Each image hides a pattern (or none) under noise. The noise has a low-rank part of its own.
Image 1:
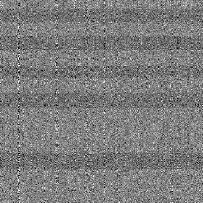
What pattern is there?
bands of rows
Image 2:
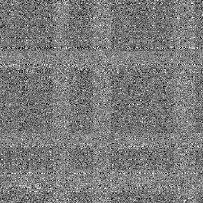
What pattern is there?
bands of rows crossing bands of columns
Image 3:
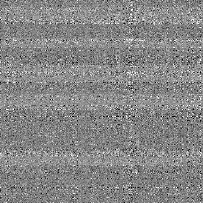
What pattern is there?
bands of rows
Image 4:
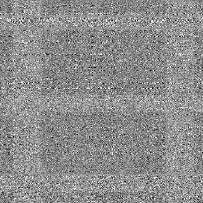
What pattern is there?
bands of rows crossing bands of columns
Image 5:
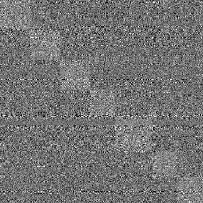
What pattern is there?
blocks along the diagonal
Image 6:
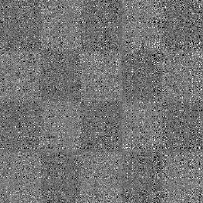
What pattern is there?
a checkerboard
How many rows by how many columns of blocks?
4 by 5
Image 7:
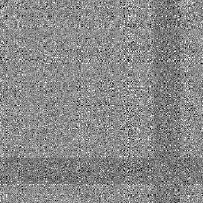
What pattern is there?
bands of rows crossing bands of columns
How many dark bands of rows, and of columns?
1 and 1
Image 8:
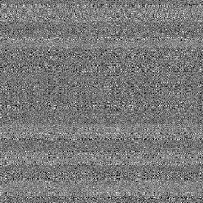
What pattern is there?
bands of rows
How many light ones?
5
